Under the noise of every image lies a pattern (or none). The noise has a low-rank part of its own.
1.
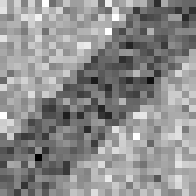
a diagonal band
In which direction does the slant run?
bottom left to top right
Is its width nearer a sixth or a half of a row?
a half
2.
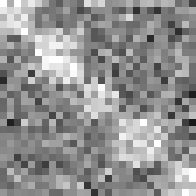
blocks along the diagonal
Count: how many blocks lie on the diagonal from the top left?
5
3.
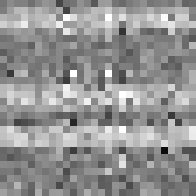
bands of rows
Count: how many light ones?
3
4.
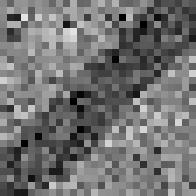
a diagonal band
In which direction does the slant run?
bottom left to top right
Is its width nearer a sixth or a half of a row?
a half
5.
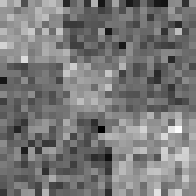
blocks along the diagonal
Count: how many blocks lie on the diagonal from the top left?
3
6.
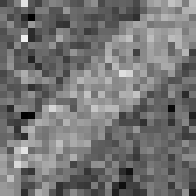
a diagonal band
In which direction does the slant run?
bottom left to top right
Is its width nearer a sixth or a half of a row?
a half
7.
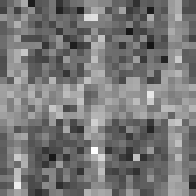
bands of rows crossing bands of columns
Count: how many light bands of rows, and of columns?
1 and 3
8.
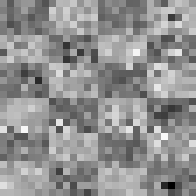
a checkerboard
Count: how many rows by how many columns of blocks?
6 by 4
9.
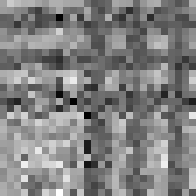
bands of rows crossing bands of columns
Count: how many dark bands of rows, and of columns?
3 and 3
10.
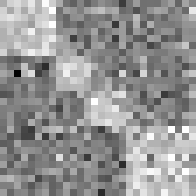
blocks along the diagonal
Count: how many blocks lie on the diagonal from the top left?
4
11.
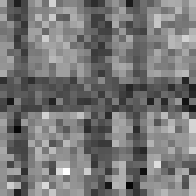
bands of rows crossing bands of columns
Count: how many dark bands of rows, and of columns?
1 and 3
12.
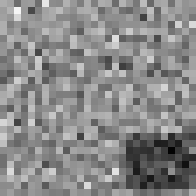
one block
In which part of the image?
bottom right
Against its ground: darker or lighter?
darker
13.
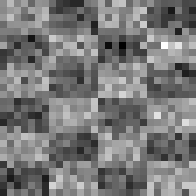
a checkerboard
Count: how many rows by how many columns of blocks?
6 by 4
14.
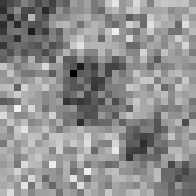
blocks along the diagonal
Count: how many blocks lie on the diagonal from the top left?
4
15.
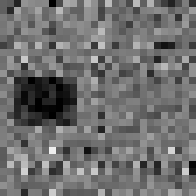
one block
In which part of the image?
middle left
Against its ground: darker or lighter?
darker
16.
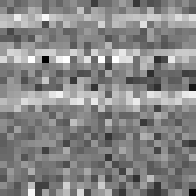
bands of rows
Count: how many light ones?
3
